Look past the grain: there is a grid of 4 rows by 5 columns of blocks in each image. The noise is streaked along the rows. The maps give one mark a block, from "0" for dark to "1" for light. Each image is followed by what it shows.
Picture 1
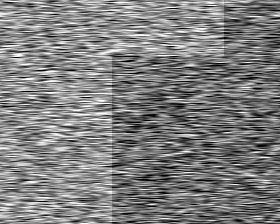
1 1 1 1 0
1 1 0 0 0
1 1 0 0 0
1 1 0 0 0
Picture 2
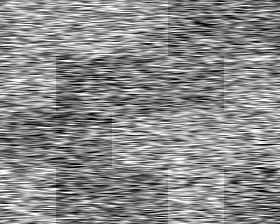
1 1 1 0 0
1 0 0 0 1
0 0 1 1 1
1 0 0 1 0
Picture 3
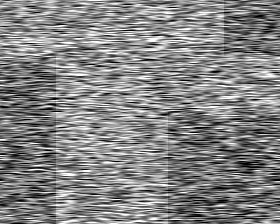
1 1 1 1 0
0 1 1 1 1
0 1 1 0 0
0 1 1 0 0
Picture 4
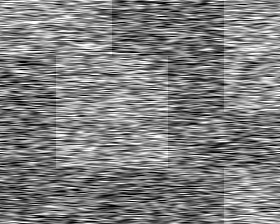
1 1 0 0 1
0 1 1 0 1
0 1 1 0 0
0 0 0 0 1
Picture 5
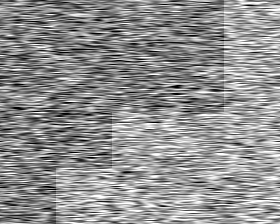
0 0 0 0 1
0 0 0 0 1
0 0 1 1 1
0 1 1 1 1
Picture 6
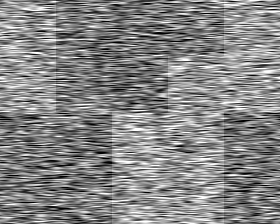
1 0 0 0 1
1 0 0 1 1
0 0 1 1 0
0 0 1 1 0
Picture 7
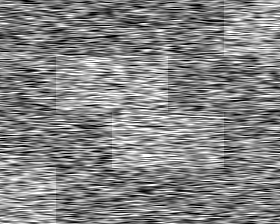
0 0 0 0 1
0 1 1 0 0
0 0 1 1 0
1 0 0 0 0
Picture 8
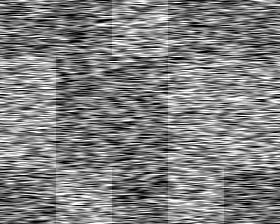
0 0 1 0 0
1 0 0 1 1
1 0 0 1 1
0 1 0 1 0
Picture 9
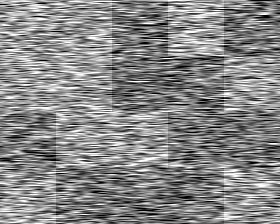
1 1 0 1 0
1 1 0 0 1
0 1 1 0 0
1 0 0 0 1
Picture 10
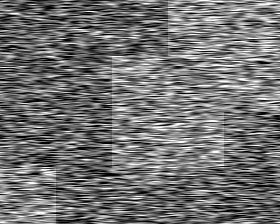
0 0 0 1 1
0 0 1 1 1
0 0 1 1 0
1 0 0 0 0
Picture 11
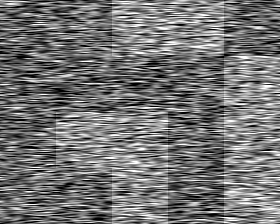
0 0 1 1 0
0 0 0 0 1
0 1 1 0 1
0 0 1 0 1
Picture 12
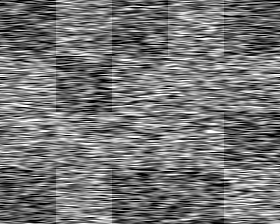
0 1 0 1 0
1 0 1 1 1
1 1 1 1 0
0 1 0 0 1
